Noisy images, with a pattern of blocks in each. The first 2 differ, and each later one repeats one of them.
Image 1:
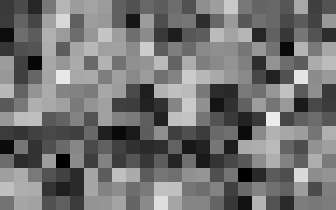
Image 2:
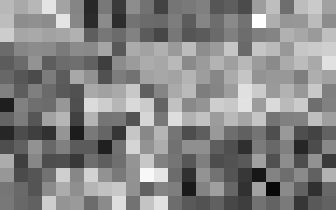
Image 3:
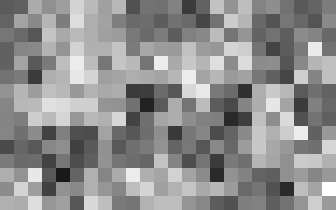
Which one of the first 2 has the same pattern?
1
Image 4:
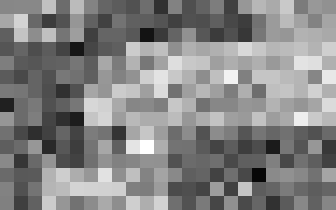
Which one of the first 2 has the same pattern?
2
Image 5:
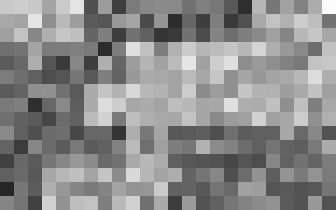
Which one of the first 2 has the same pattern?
2
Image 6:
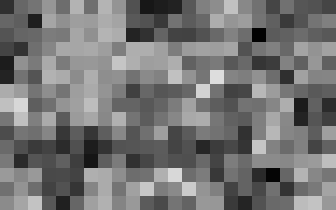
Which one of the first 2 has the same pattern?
1
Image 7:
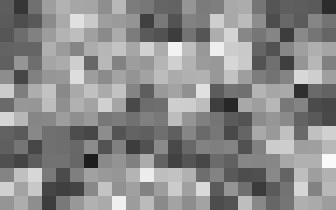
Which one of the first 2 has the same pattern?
1
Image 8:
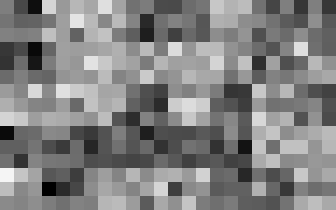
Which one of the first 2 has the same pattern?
1
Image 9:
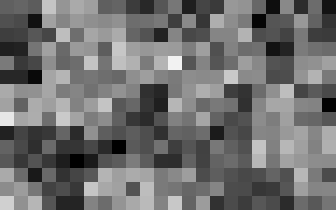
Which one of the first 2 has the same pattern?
1
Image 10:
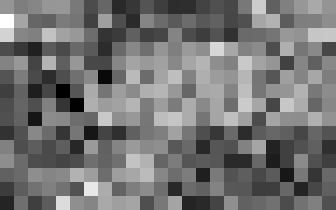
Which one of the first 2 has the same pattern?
2
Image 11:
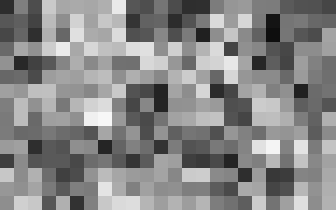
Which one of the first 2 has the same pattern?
1
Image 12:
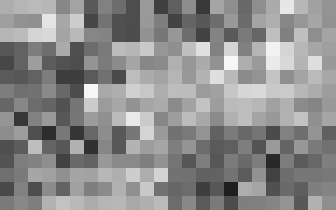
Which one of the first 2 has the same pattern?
2
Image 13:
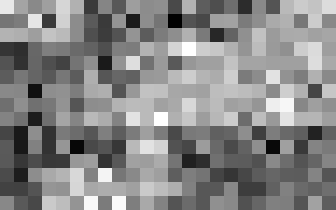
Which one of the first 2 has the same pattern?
2
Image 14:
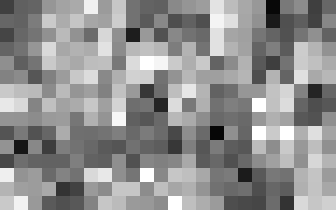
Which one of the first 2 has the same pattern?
1
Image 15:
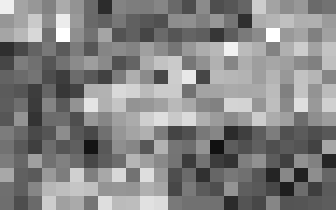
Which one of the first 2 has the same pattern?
2
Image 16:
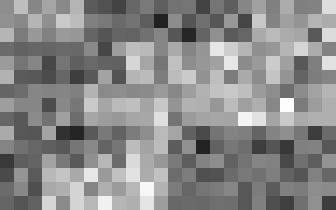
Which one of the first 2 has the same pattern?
2
